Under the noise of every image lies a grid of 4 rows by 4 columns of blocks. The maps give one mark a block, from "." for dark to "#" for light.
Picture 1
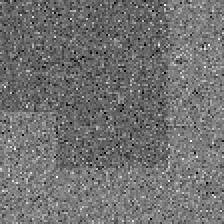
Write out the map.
...#
...#
#..#
####
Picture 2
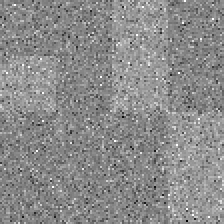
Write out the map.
..#.
#.#.
...#
...#
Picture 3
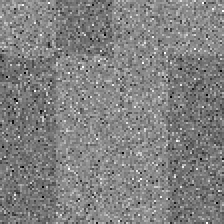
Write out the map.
#.##
.##.
.##.
.##.
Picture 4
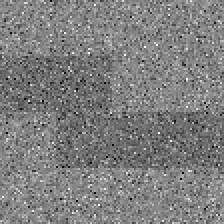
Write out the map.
####
..##
#...
####
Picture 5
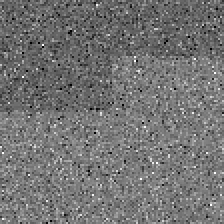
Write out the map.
....
..##
####
####
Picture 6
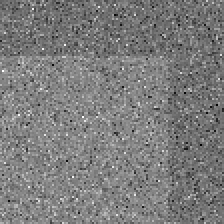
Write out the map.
....
###.
###.
###.
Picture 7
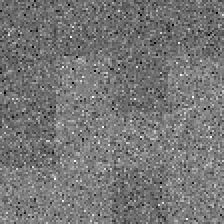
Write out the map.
....
.#.#
.###
##.#
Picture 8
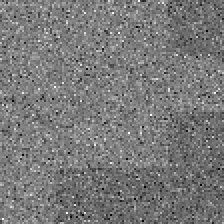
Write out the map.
###.
####
###.
#...
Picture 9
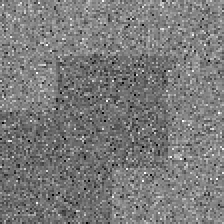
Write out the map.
####
#..#
...#
..##
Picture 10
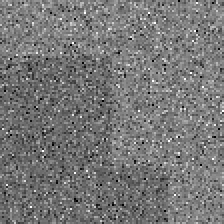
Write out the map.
####
..##
..##
...#
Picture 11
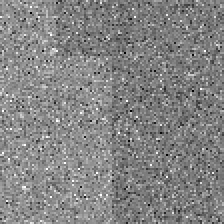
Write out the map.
#...
##..
##..
##..
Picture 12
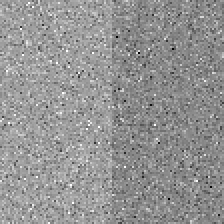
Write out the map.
##..
##..
##..
##..
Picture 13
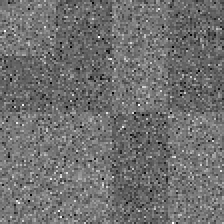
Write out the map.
#.#.
..#.
##.#
##.#
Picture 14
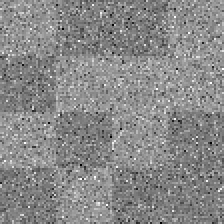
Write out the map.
#..#
.###
#.#.
.#..
